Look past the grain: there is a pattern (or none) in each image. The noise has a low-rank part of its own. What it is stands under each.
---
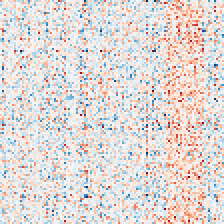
one band of columns
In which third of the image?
right
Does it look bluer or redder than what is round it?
redder
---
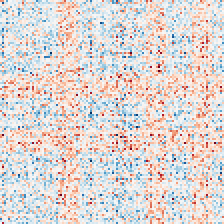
bands of rows crossing bands of columns
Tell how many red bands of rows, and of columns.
2 and 3
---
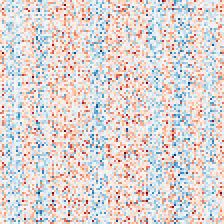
bands of columns
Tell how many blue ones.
6
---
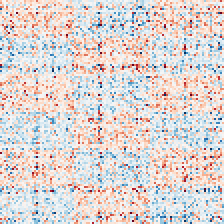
a checkerboard
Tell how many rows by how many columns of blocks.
6 by 3
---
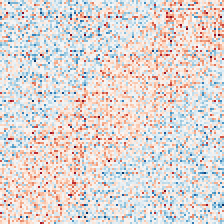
a diagonal band
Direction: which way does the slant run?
bottom left to top right
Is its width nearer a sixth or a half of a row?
a half
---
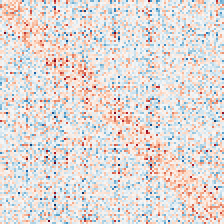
a diagonal band
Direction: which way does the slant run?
top left to bottom right
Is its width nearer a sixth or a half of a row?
a sixth
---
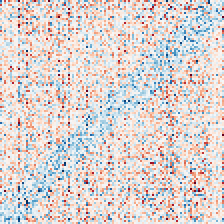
a diagonal band
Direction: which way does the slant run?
bottom left to top right
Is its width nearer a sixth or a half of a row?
a sixth
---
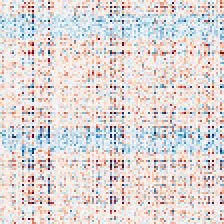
bands of rows
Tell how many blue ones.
2
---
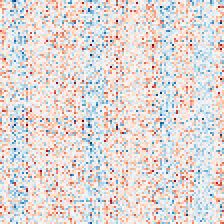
bands of columns
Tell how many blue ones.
4
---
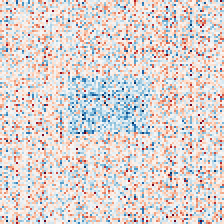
one block
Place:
centre
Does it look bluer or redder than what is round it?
bluer
